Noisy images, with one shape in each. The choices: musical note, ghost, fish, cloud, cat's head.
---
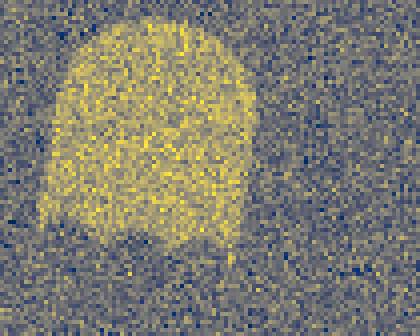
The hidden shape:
ghost
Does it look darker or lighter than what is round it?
lighter
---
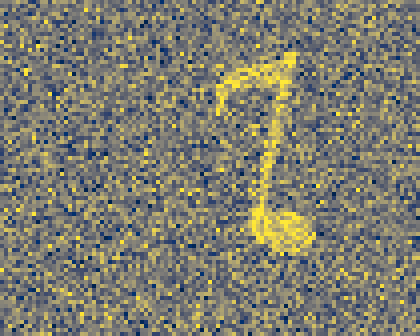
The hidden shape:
musical note
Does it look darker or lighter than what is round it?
lighter
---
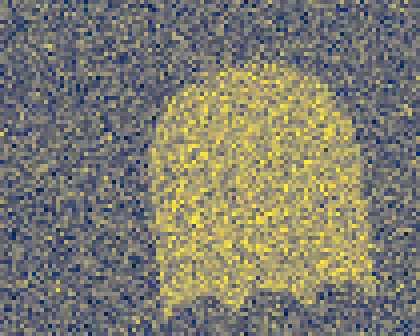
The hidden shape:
ghost
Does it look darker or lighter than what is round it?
lighter
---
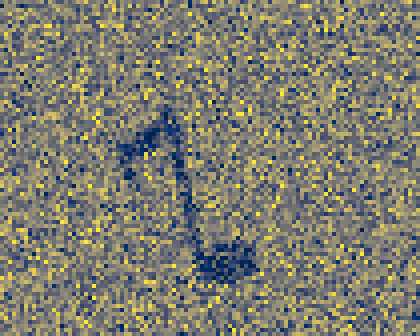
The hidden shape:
musical note
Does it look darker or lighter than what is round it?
darker
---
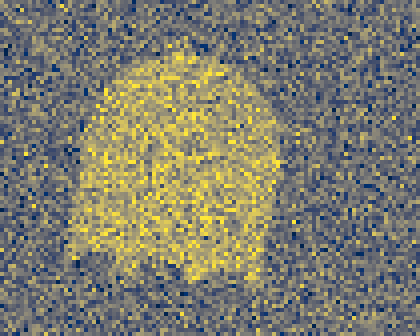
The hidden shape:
ghost
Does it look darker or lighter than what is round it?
lighter
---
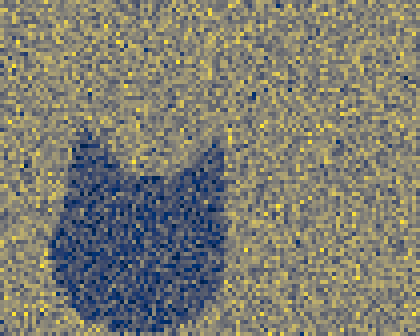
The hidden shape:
cat's head
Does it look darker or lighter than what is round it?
darker
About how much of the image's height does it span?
two thirds
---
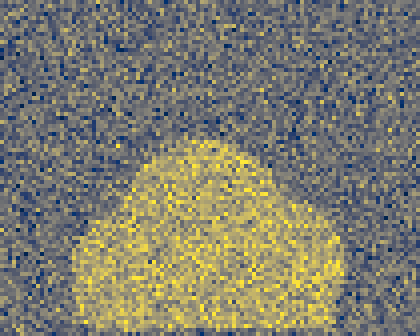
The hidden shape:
cloud
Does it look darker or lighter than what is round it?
lighter
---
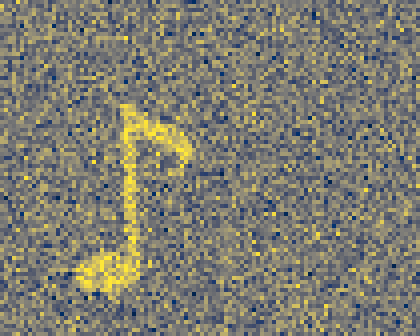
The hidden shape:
musical note
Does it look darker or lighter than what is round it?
lighter
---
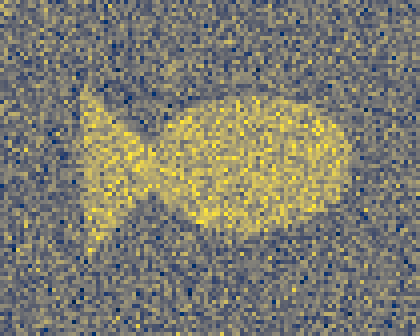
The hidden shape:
fish
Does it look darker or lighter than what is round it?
lighter
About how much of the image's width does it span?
two thirds
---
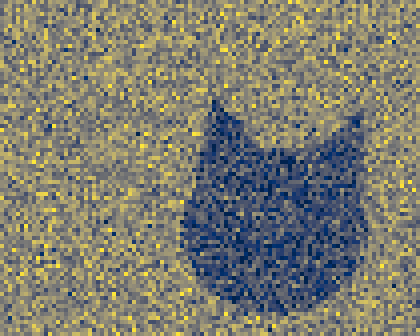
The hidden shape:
cat's head
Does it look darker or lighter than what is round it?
darker
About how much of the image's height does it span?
two thirds
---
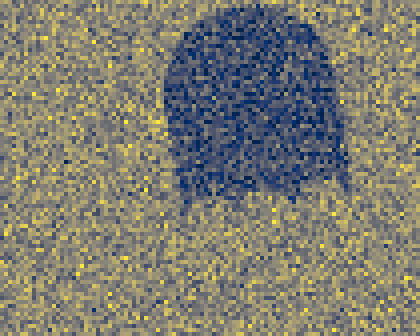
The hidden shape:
ghost
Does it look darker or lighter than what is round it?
darker
